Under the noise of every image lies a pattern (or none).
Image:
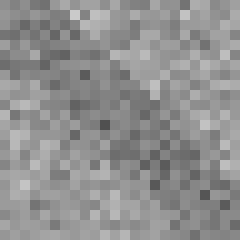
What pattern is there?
a diagonal band
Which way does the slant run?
top left to bottom right
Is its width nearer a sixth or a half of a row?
a half
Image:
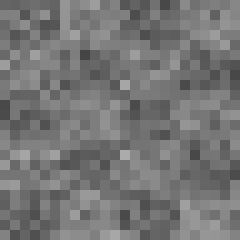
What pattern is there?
a checkerboard
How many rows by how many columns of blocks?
5 by 4
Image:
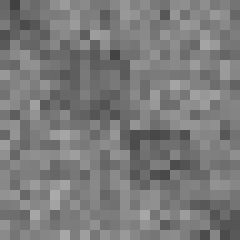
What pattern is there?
blocks along the diagonal
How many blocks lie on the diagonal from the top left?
4
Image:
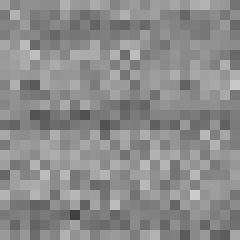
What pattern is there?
bands of rows
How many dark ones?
3
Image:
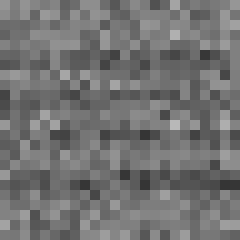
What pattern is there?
bands of rows
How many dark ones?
4
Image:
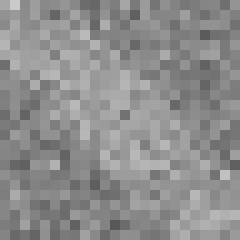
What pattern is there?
a diagonal band
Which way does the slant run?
top left to bottom right
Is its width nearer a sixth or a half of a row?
a half
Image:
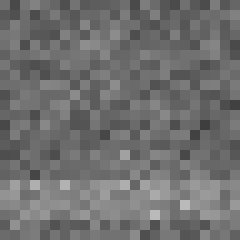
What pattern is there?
one band of rows
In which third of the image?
bottom
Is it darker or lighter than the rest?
lighter
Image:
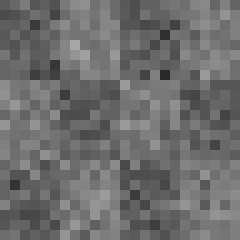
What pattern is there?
a checkerboard
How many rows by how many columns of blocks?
3 by 4
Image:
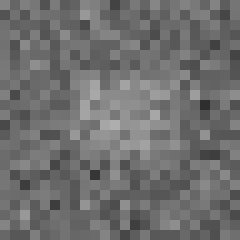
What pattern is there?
one block
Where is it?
centre
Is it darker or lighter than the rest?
lighter
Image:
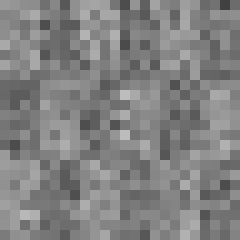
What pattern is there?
a checkerboard
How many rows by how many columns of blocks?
3 by 6
